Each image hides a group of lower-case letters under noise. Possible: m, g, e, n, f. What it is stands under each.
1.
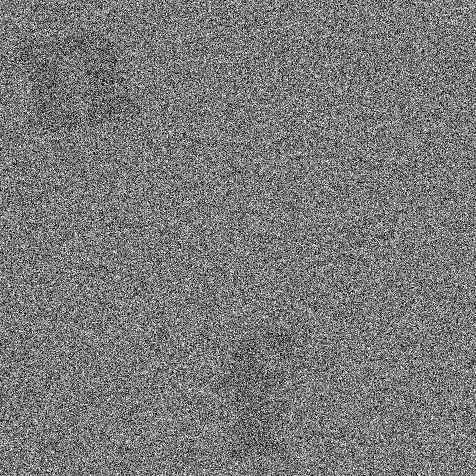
top left: n; bottom middle: f
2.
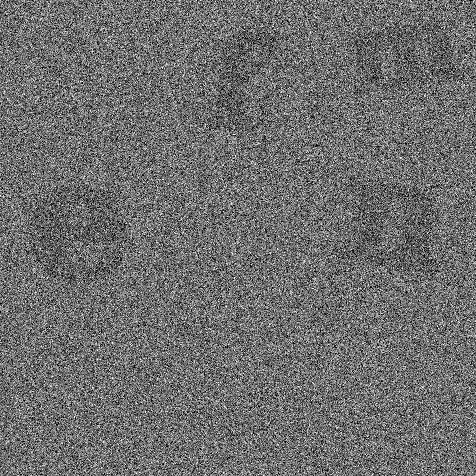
top middle: f; top right: m; middle left: e; middle right: n
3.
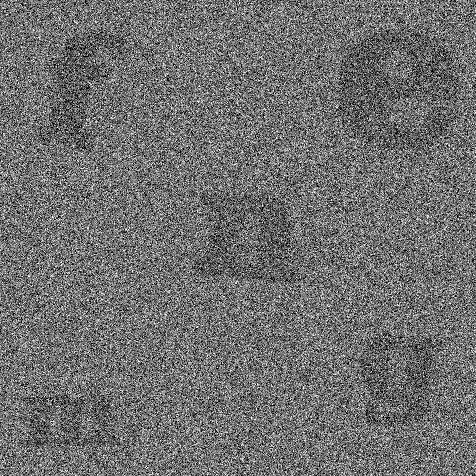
top left: f; top right: e; centre: n; bottom left: m; bottom right: g
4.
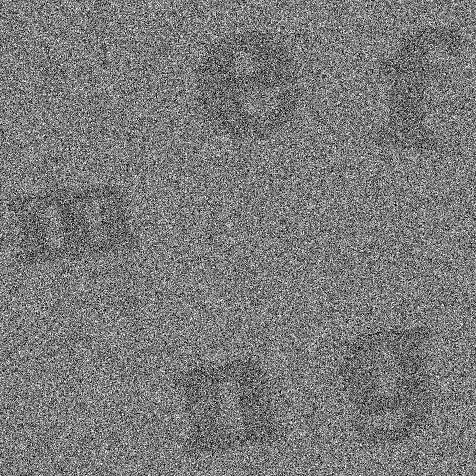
top middle: e; top right: f; middle left: m; bottom middle: n; bottom right: g
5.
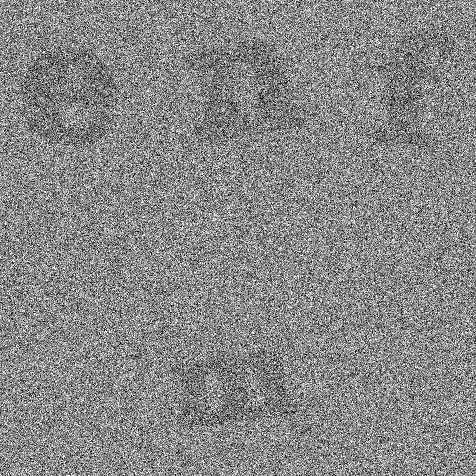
top left: e; top middle: n; top right: f; bottom middle: m
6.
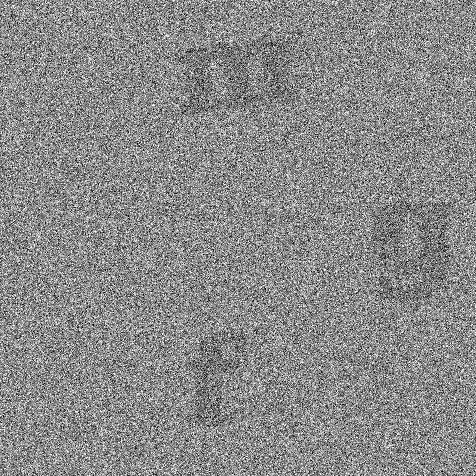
top middle: m; middle right: g; bottom middle: f
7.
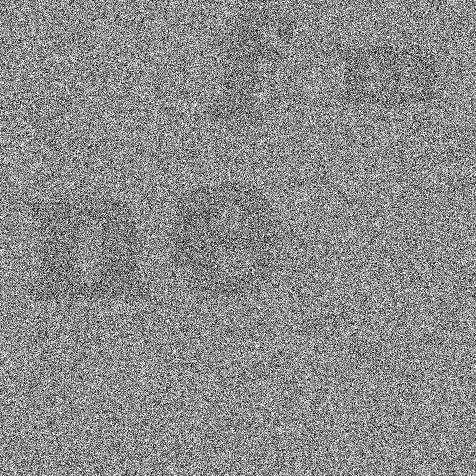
top middle: f; top right: m; middle left: n; centre: e
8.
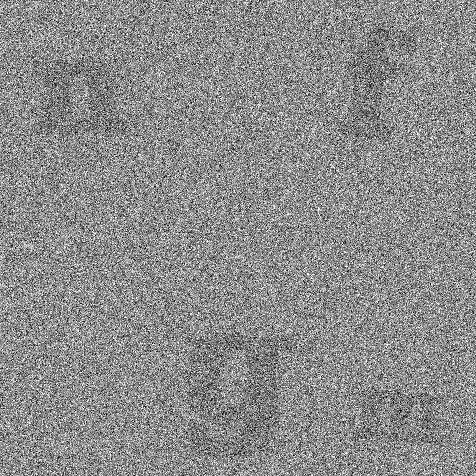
top left: n; top right: f; bottom middle: g; bottom right: m
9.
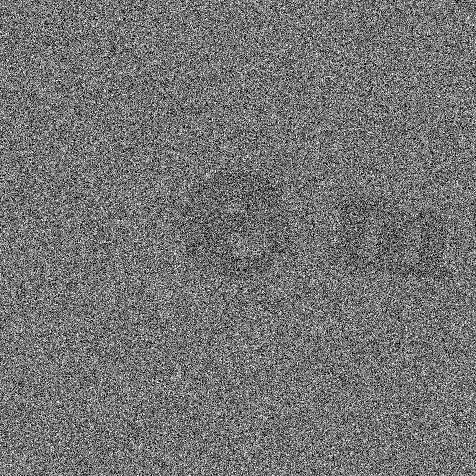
centre: e; middle right: m
